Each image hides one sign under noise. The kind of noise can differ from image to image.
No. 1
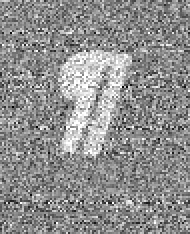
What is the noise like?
rows of uneven size
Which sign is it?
pilcrow
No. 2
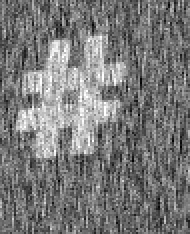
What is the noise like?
streaked along the columns
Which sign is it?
hash sign
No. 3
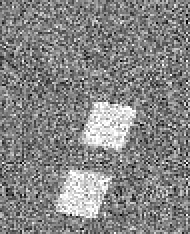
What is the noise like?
low rank plus noise
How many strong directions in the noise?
two
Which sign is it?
colon
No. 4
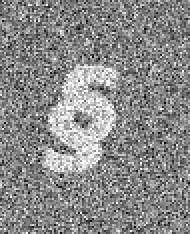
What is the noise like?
independent entries
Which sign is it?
section sign
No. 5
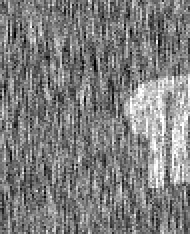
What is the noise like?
streaked along the columns
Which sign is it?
pilcrow
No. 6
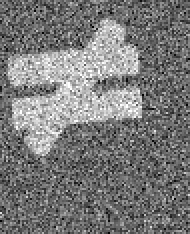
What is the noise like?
independent entries
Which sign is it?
not-equal sign
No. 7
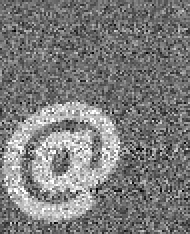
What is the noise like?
rows of uneven size
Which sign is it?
at sign
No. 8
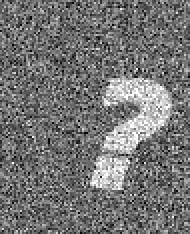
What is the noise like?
low rank plus noise
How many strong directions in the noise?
five to eight
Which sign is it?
question mark
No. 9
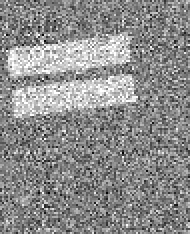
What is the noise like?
low rank plus noise
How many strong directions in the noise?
two
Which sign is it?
equals sign
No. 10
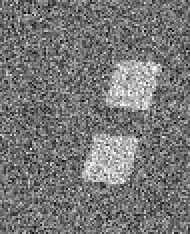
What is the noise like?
independent entries
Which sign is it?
colon
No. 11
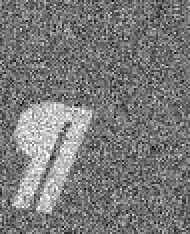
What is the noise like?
low rank plus noise
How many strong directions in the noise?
five to eight
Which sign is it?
pilcrow
